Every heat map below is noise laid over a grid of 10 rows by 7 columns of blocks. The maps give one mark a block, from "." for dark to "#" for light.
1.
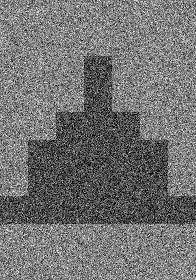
#######
#######
###.###
###.###
##...##
#.....#
#.....#
.......
#######
#######
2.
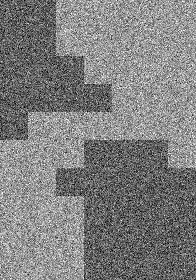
..#####
..#####
...####
....###
.######
###...#
##.....
###....
###....
###....
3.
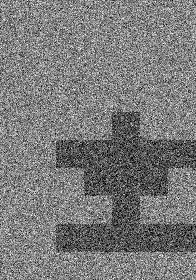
#######
#######
#######
#######
####.##
##.....
###...#
####.##
##.....
#######
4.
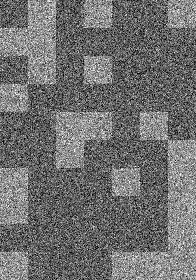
.#.#..#
##.....
.#.#...
#......
..##.#.
..#...#
#...#.#
#.....#
......#
#...###
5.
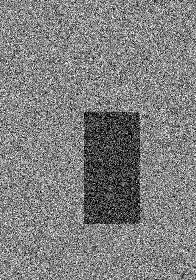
#######
#######
#######
#######
###..##
###..##
###..##
###..##
#######
#######
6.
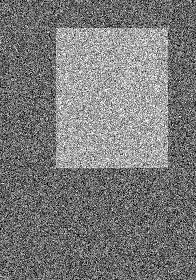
.......
..####.
..####.
..####.
..####.
..####.
.......
.......
.......
.......
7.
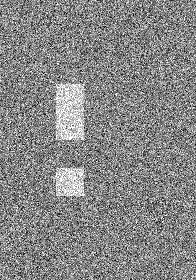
.......
.......
.......
..#....
..#....
.......
..#....
.......
.......
.......
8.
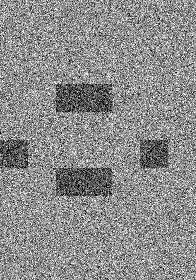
#######
#######
#######
##..###
#######
.####.#
##..###
#######
#######
#######
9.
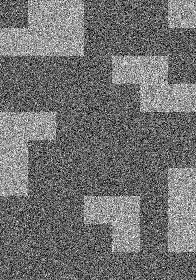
.##...#
###....
....##.
.....##
##.....
#......
#.....#
...##.#
....#.#
.......
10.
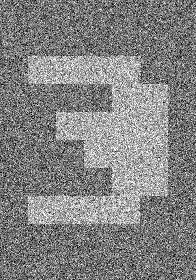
.......
.......
.####..
....##.
..####.
...###.
....##.
.####..
.......
.......
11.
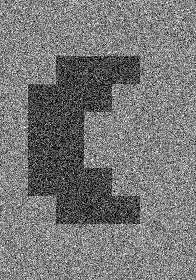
#######
#######
##...##
#...###
#..####
#..####
#...###
##...##
#######
#######
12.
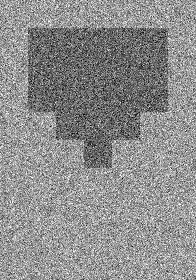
#######
#.....#
#.....#
#.....#
##...##
###.###
#######
#######
#######
#######
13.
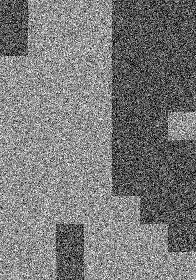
.###...
.###...
####...
####...
####..#
####...
####...
#####..
##.###.
##.####
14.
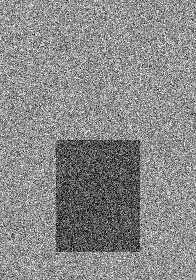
#######
#######
#######
#######
#######
##...##
##...##
##...##
##...##
#######
